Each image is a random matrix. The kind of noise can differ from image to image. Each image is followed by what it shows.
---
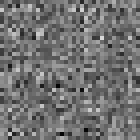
low rank plus noise
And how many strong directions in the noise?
five to eight
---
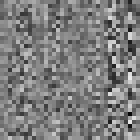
columns of uneven size
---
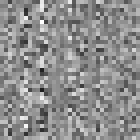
columns of uneven size
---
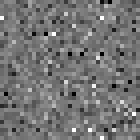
heavy tails
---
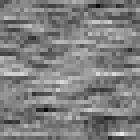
streaked along the rows
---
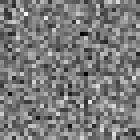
independent entries
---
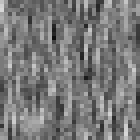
streaked along the columns
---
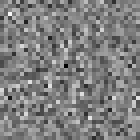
independent entries
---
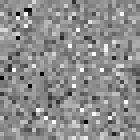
heavy tails
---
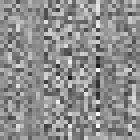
columns of uneven size
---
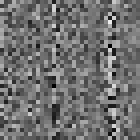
columns of uneven size
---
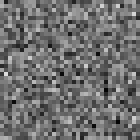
independent entries
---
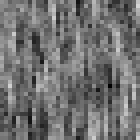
streaked along the columns
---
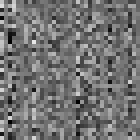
columns of uneven size
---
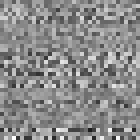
rows of uneven size
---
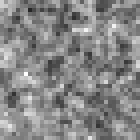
blotchy
